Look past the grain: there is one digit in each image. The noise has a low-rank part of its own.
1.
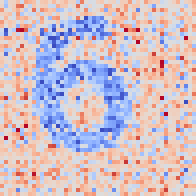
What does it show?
blue 6
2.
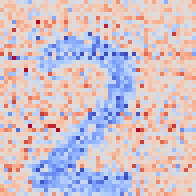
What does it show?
blue 2
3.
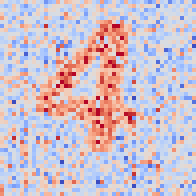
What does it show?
red 4
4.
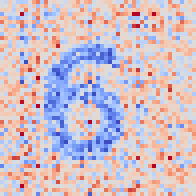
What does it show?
blue 6
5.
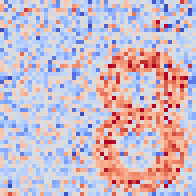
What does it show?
red 8
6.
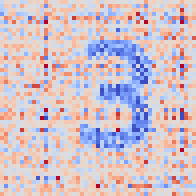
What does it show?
blue 3
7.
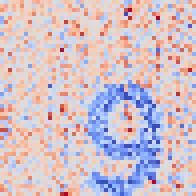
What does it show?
blue 9
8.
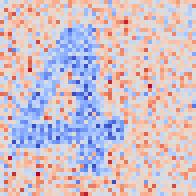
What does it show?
blue 4
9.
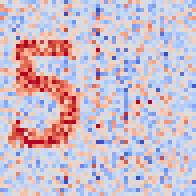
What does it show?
red 5
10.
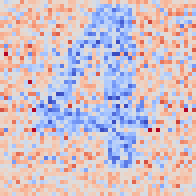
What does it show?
blue 4
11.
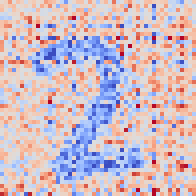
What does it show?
blue 2
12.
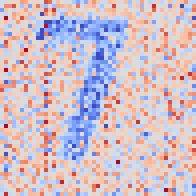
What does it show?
blue 7
